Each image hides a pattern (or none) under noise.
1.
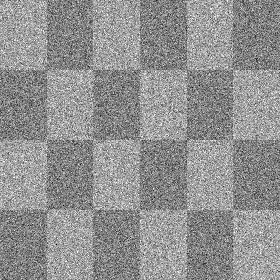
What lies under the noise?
a checkerboard
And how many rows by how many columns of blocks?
4 by 6
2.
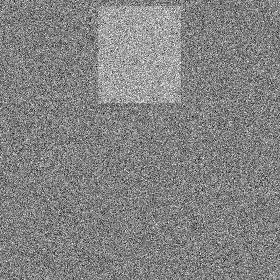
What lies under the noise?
one block
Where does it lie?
top middle
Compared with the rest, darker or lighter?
lighter
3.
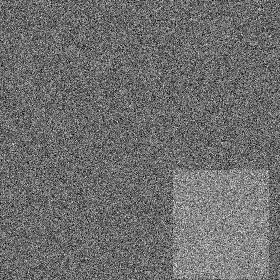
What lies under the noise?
one block
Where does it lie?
bottom right
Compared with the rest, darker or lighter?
lighter
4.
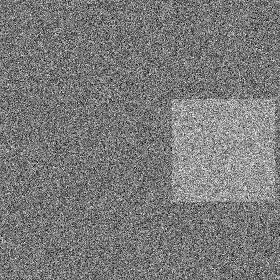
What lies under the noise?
one block
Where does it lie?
middle right
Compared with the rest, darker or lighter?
lighter
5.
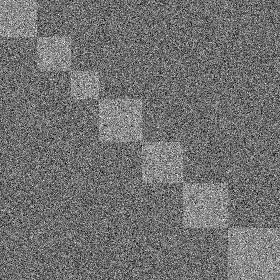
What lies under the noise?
blocks along the diagonal
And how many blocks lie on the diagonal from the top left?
7
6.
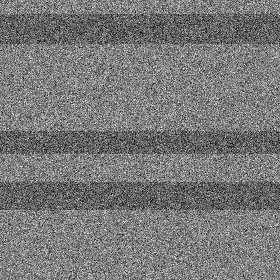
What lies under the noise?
bands of rows
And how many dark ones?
3
